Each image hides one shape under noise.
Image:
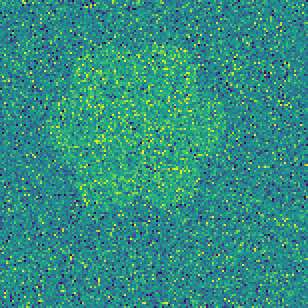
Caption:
light flower
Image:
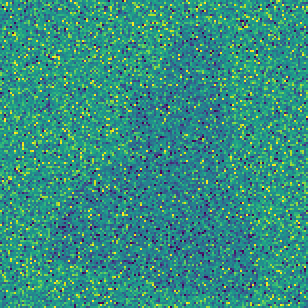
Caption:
dark chess pawn
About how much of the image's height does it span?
nearly all
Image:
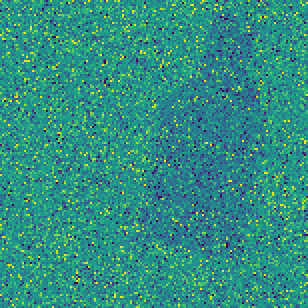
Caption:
dark bottle
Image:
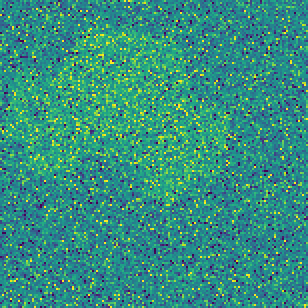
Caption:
light car
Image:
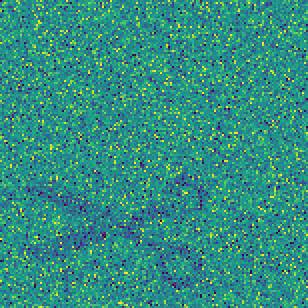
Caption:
dark pair of scissors
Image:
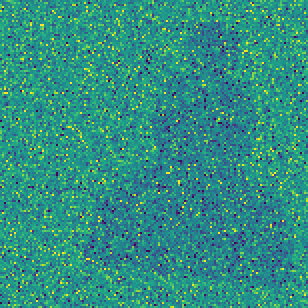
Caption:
dark chess pawn
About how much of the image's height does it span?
nearly all
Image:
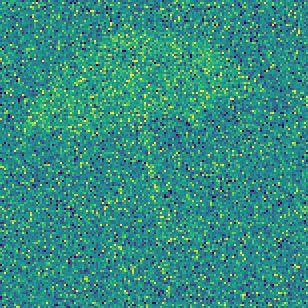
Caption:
light umbrella
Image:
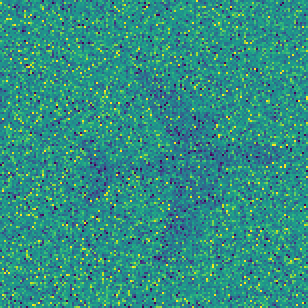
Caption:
dark airplane
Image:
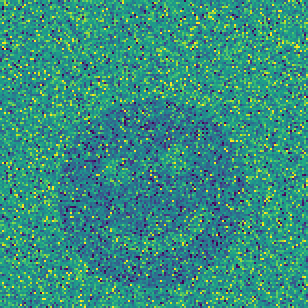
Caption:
dark smiling face
